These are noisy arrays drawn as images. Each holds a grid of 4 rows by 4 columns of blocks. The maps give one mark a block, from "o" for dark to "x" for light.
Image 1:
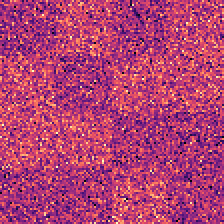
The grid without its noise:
oxox
xoxx
xxoo
ooxo
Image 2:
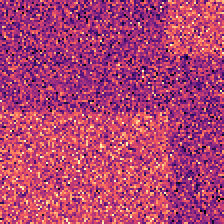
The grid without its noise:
ooox
oooo
xxxo
xxxo
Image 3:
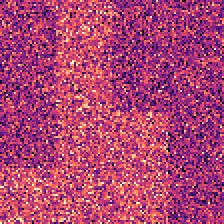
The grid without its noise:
oxoo
oxoo
oxxo
xxxo
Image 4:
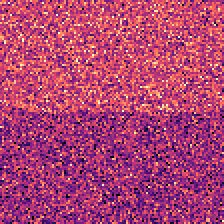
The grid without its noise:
xxxx
xxxx
oooo
oooo
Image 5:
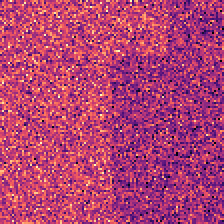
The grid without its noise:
xxxo
xxoo
xxoo
xxoo
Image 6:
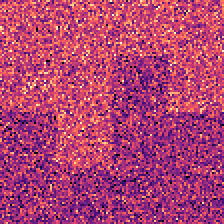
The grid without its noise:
xxxx
xxox
oxoo
oooo
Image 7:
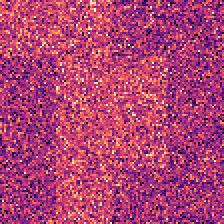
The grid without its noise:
xxoo
oxxo
oxxo
oxoo
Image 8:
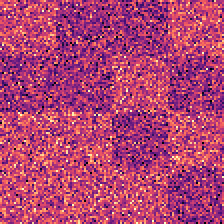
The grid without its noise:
xoox
ooxo
xxox
xxxo
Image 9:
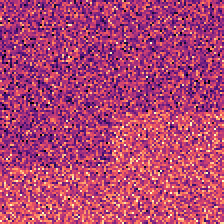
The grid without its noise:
oooo
oooo
ooxx
xxxx
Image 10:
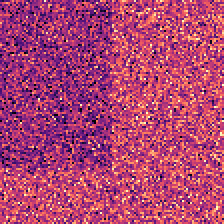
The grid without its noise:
ooxx
ooxx
ooxx
xxxx
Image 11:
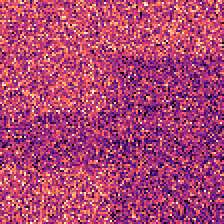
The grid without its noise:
xxxx
xxoo
oooo
xxoo
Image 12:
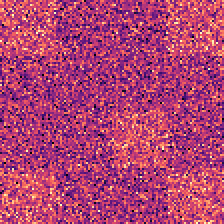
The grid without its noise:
xoox
oooo
ooxo
xoox
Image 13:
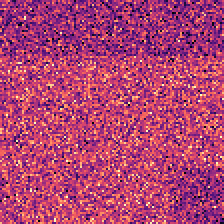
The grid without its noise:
oooo
xxxx
xxxx
xxxo
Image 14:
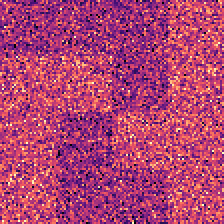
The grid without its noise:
ooox
xxox
xoxx
xoox
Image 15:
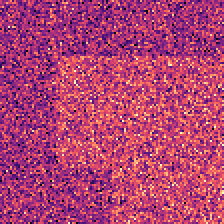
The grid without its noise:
oooo
oxxx
oxxx
ooxx
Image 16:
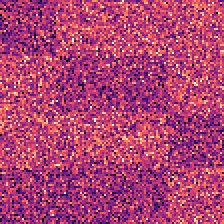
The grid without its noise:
oxxx
xoox
xxxo
ooox
